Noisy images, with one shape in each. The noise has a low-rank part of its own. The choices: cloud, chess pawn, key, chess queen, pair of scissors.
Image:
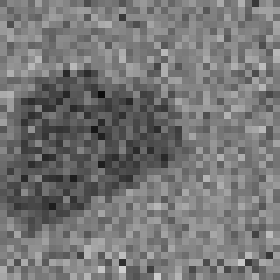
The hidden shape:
cloud
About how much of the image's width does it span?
two thirds
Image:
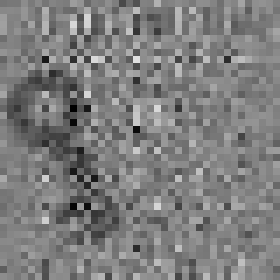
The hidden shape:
key
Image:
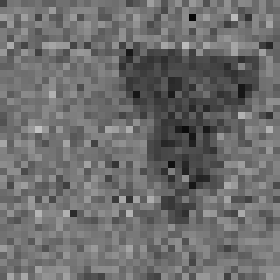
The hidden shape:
chess pawn
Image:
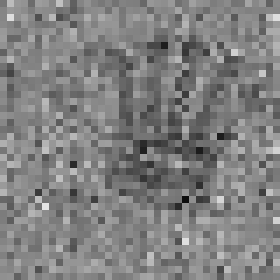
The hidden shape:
chess queen
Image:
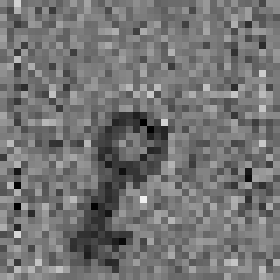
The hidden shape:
key
